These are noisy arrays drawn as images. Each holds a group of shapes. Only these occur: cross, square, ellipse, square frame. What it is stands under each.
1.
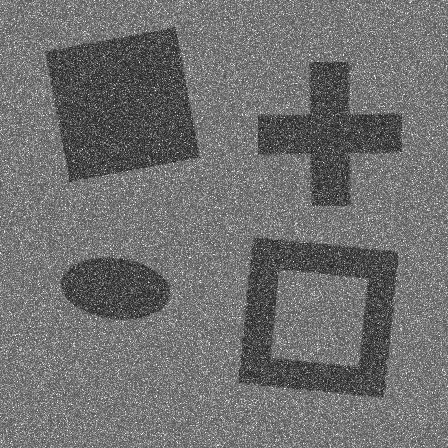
top left: square; top right: cross; bottom left: ellipse; bottom right: square frame
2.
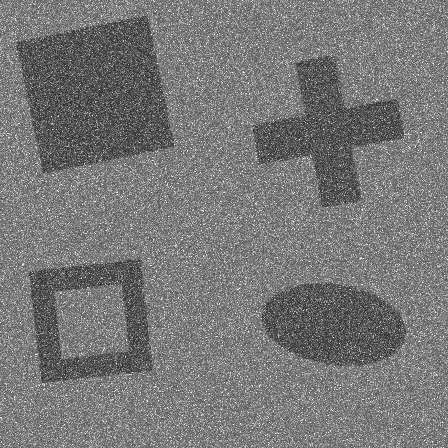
top left: square; top right: cross; bottom left: square frame; bottom right: ellipse
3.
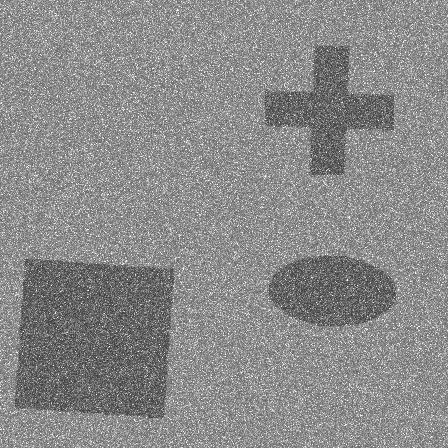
top right: cross; bottom left: square; bottom right: ellipse
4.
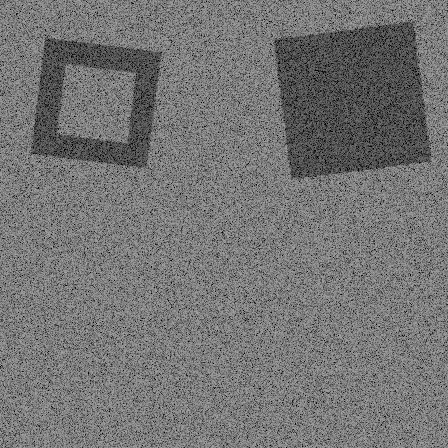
top left: square frame; top right: square
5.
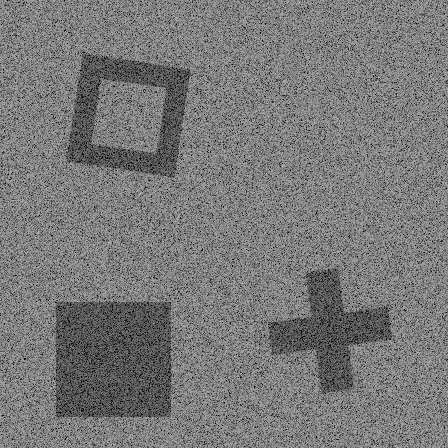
top left: square frame; bottom left: square; bottom right: cross
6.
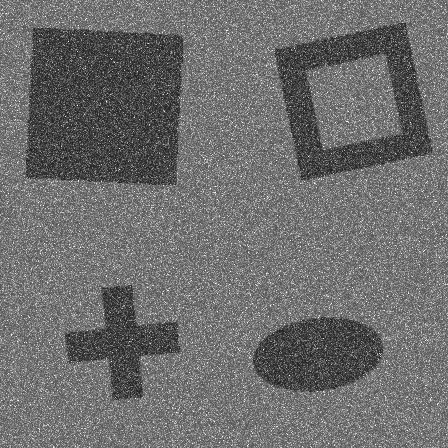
top left: square; top right: square frame; bottom left: cross; bottom right: ellipse
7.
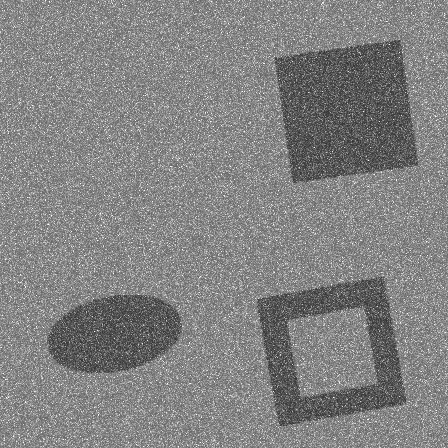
top right: square; bottom left: ellipse; bottom right: square frame
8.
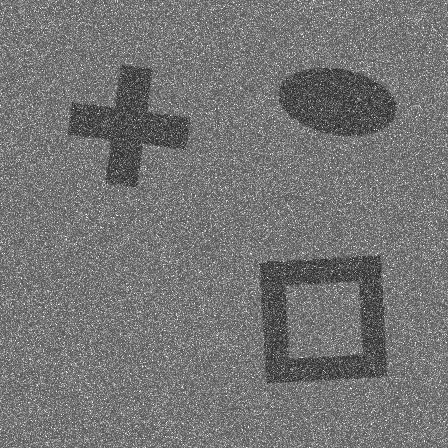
top left: cross; top right: ellipse; bottom right: square frame
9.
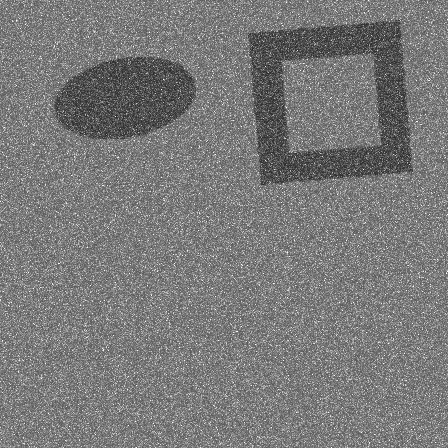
top left: ellipse; top right: square frame
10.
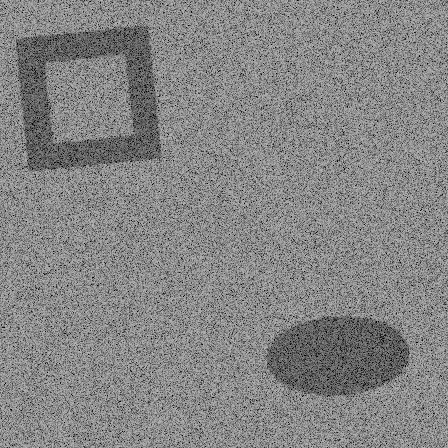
top left: square frame; bottom right: ellipse
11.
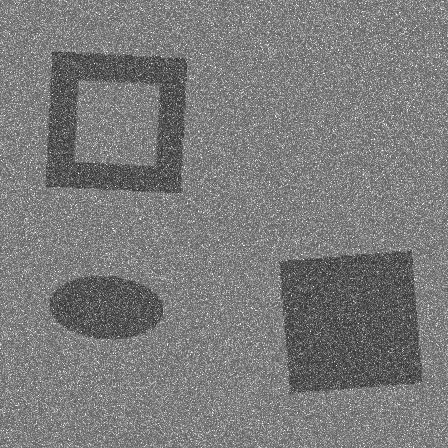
top left: square frame; bottom left: ellipse; bottom right: square
